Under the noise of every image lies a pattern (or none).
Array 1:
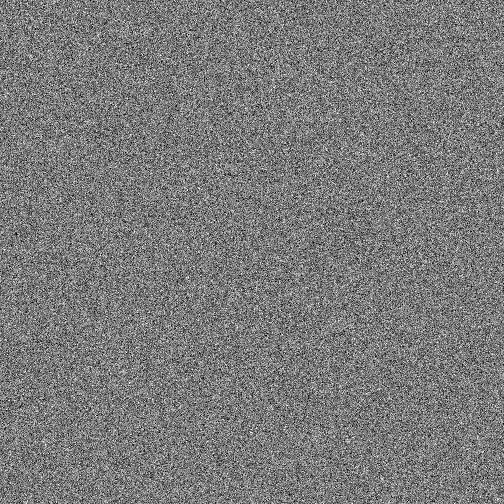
only noise
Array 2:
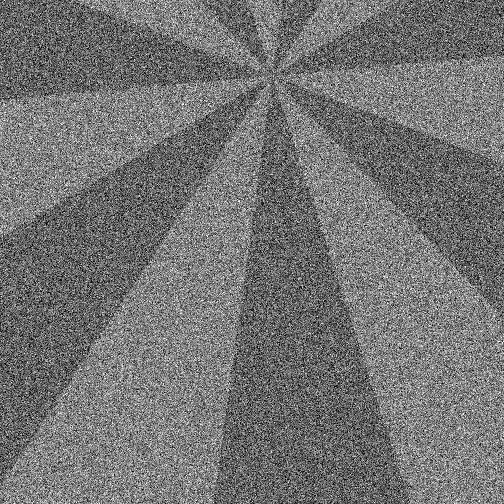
spokes from one point
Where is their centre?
top middle
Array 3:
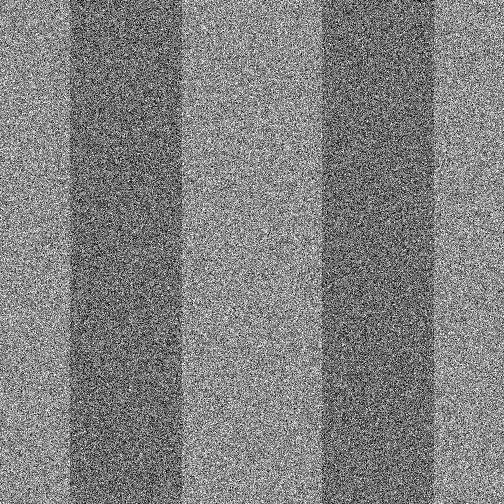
vertical stripes
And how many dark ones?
2
